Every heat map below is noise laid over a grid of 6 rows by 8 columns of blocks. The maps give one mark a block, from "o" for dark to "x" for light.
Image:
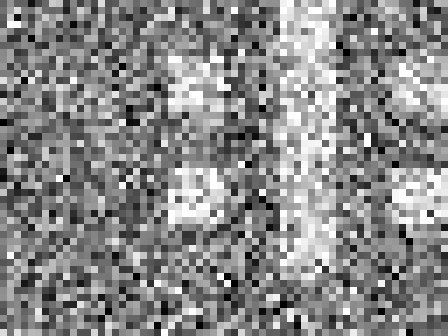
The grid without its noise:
oooooxoo
oooxoxox
oooooxoo
oooxoxox
oooooxoo
oooooooo
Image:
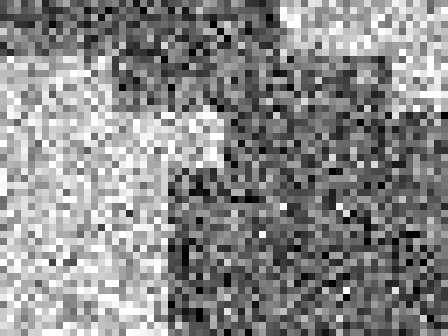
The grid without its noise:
oooooxxx
xxooooox
xxxxoooo
xxxooooo
xxxooooo
xxxooooo
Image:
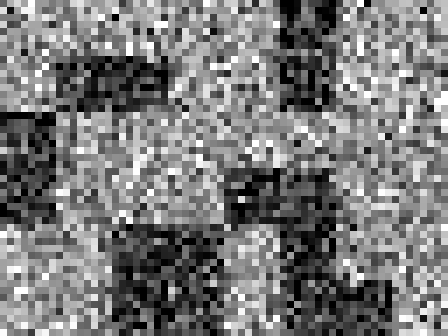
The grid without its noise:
xxxxxoxx
xooxxoxx
oxxxxxxx
oxxxooxx
xxooxoxx
xxooxoox
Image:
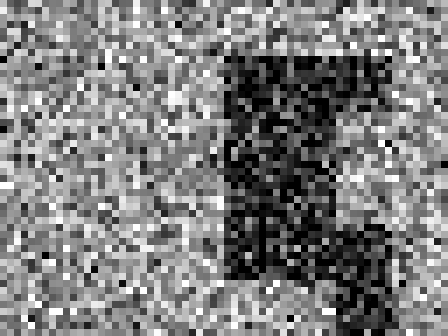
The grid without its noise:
xxxxxxxx
xxxxooox
xxxxooxx
xxxxooxx
xxxxooox
xxxxxxox
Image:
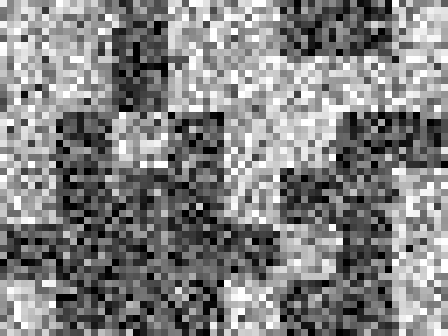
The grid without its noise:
xxoxxoox
xxoxxxxx
xoxoxxoo
xoooxoox
oooooxox
xoooxoox
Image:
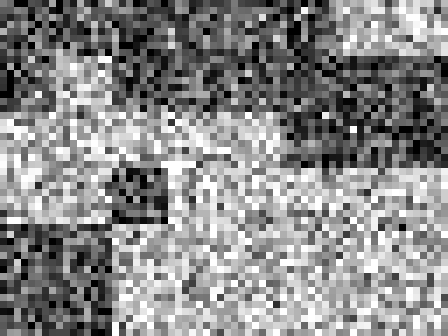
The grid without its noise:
ooooooxx
oxoooooo
xxxxxooo
xxoxxxxx
ooxxxxxx
ooxxxxxx
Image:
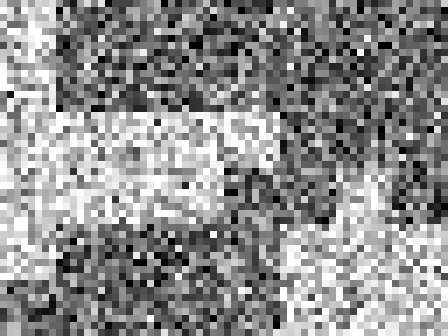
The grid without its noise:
xooooooo
xooooooo
xxxxxooo
xxxxooxo
xooooxxx
oooooxxx
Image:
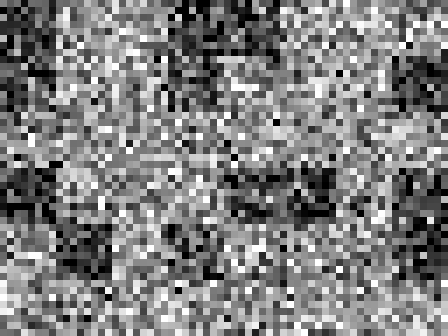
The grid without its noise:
oxxooxxx
oxxoxxxo
xxxxxxxx
oxxxooxo
xoxoxxxo
xxxxxxxx
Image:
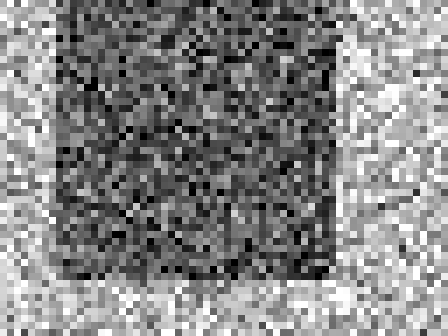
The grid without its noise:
xoooooxx
xoooooxx
xoooooxx
xoooooxx
xoooooxx
xxxxxxxx
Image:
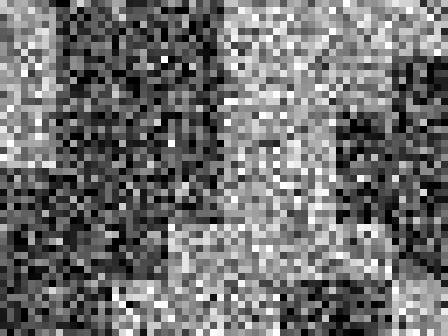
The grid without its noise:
xoooxxxx
xoooxxxo
xoooxxoo
ooooxxoo
oooxxxxo
ooxxxoox
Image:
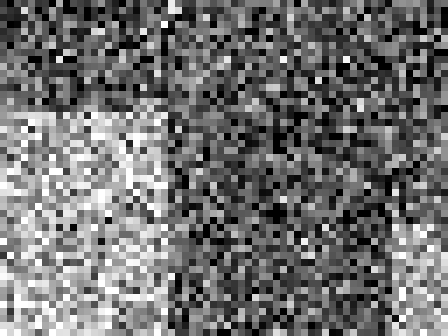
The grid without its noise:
oooooooo
oooooooo
xxxooooo
xxxooooo
xxxoooox
xxxoooox
